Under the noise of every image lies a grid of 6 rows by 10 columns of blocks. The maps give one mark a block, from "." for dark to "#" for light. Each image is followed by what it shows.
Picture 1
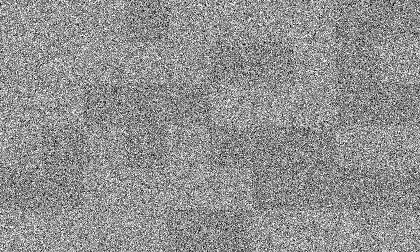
# # # . # # # # . .
# # # # # . . # . #
# # . . . # # # . .
# . # . # . . . # #
. . # # # # . . . .
# # # # . . # # # #
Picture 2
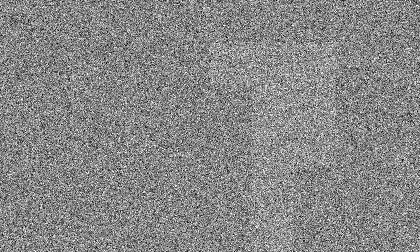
. . . . . . . . . .
. . . . . # # # . .
. . . . . . # # . .
. . . . . . # # . .
. . . . . . # . . .
. . . . . . # . . .
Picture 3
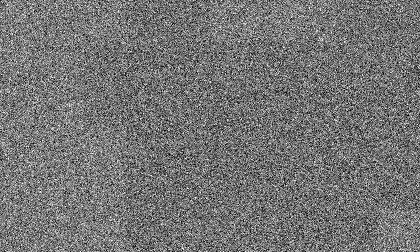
# # # . . # # # . .
# # . . . . . . . .
# # . . . . . . . .
# # # . . . . . . .
# # # . . . . . . .
# # # . . . . . . #
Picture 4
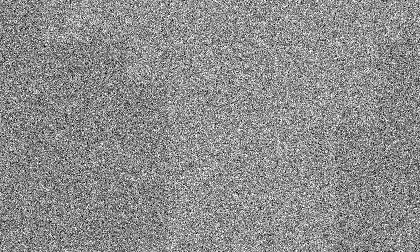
. # # # # # # # # #
. . . # # # # # # .
. . . . # # # # # .
. . . . # # # # . .
. . . . # # # # . .
. . . . # # # # . .
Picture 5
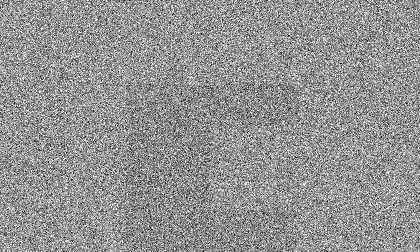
# # # # # # # # # #
# # # # # # # # # #
# # # . . . . # # #
# # # . . # # # # #
# # # . . # # # # #
# # # . . . . # # #
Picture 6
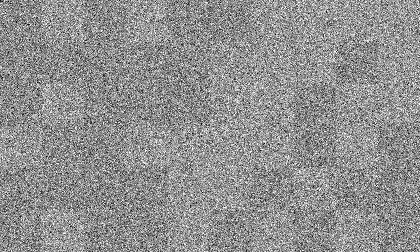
. # . # . . # # # #
. . . . . # # # . #
. # . . . # # . # #
# . . # # # # . # .
. . . . # # . # . .
. # . . # . # . # .
